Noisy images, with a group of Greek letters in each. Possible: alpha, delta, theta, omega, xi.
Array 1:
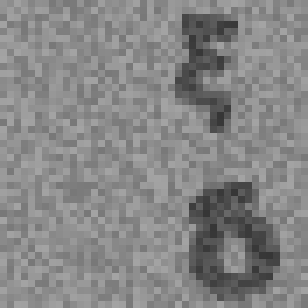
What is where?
top right: dark xi; bottom right: dark delta
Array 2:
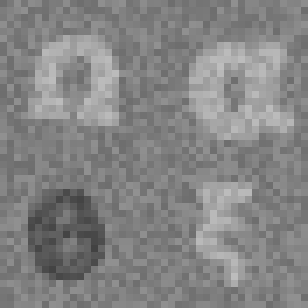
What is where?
top left: light omega; top right: light alpha; bottom left: dark theta; bottom right: light xi
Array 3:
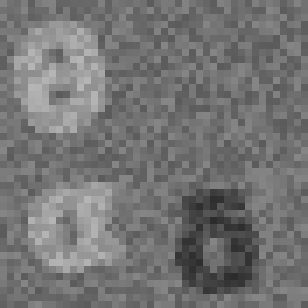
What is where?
top left: light theta; bottom left: light alpha; bottom right: dark delta
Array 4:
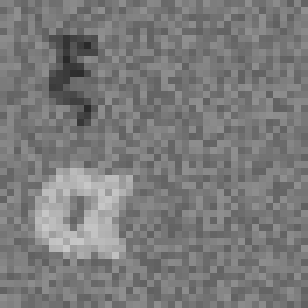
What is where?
top left: dark xi; bottom left: light alpha
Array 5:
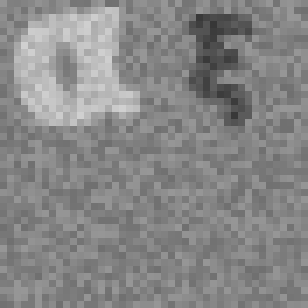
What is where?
top left: light alpha; top right: dark xi
